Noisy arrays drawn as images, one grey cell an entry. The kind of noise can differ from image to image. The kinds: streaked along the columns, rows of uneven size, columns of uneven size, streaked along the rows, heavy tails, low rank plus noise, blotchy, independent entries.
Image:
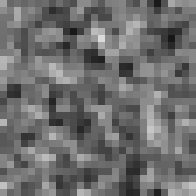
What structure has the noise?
blotchy
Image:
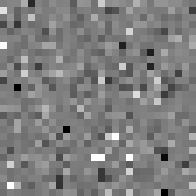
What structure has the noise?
heavy tails
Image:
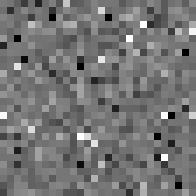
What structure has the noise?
heavy tails
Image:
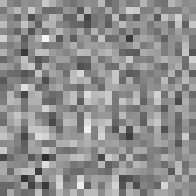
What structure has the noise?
low rank plus noise
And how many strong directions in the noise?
three or four
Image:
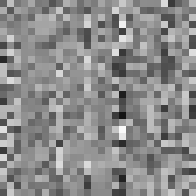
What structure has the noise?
columns of uneven size
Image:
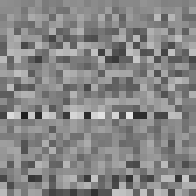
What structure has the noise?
rows of uneven size
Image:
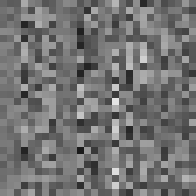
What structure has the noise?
columns of uneven size
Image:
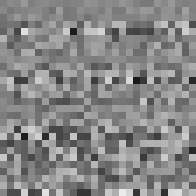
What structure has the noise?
rows of uneven size
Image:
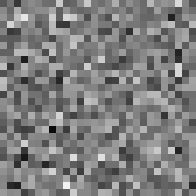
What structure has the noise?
low rank plus noise
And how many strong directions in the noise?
five to eight
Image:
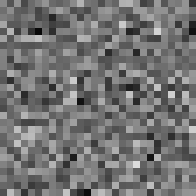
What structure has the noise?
low rank plus noise
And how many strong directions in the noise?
five to eight
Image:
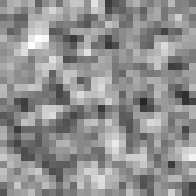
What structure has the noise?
blotchy
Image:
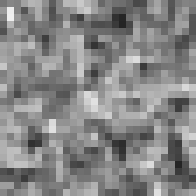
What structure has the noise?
blotchy
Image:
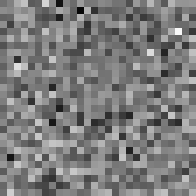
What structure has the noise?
independent entries
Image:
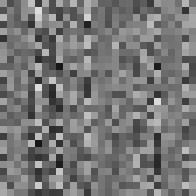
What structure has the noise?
columns of uneven size
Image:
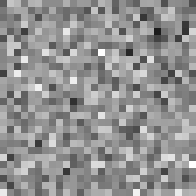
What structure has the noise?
independent entries
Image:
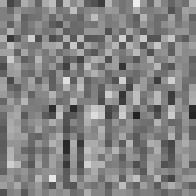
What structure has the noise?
low rank plus noise
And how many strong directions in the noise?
two
